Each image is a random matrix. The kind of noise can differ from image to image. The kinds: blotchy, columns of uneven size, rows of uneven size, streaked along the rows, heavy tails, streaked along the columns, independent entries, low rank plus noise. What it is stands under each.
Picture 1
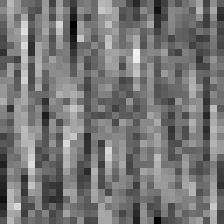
streaked along the columns
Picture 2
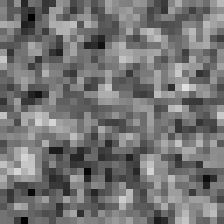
blotchy
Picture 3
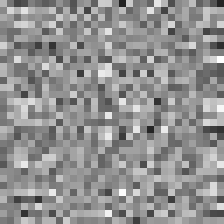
low rank plus noise
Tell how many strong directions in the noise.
one
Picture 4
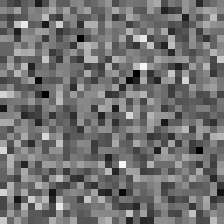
independent entries
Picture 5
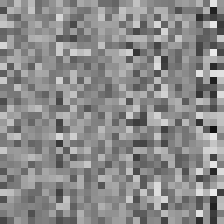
columns of uneven size
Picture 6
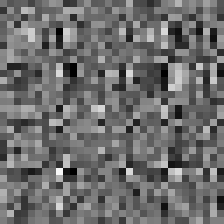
low rank plus noise
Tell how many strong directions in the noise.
one
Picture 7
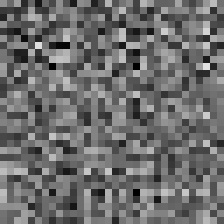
low rank plus noise
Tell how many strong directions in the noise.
three or four
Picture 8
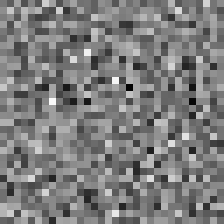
low rank plus noise
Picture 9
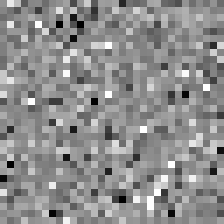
heavy tails
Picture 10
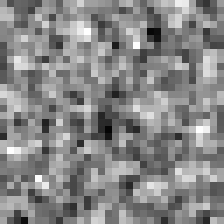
blotchy
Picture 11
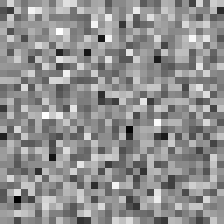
independent entries
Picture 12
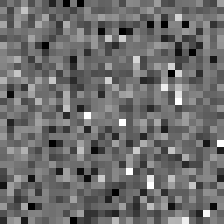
heavy tails
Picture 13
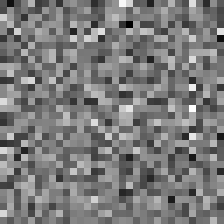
low rank plus noise
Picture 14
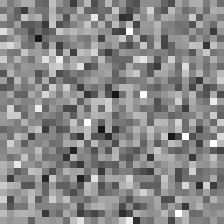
independent entries
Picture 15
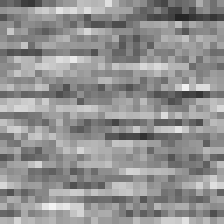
streaked along the rows
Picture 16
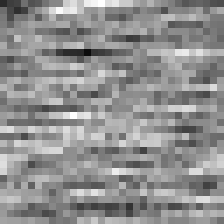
streaked along the rows
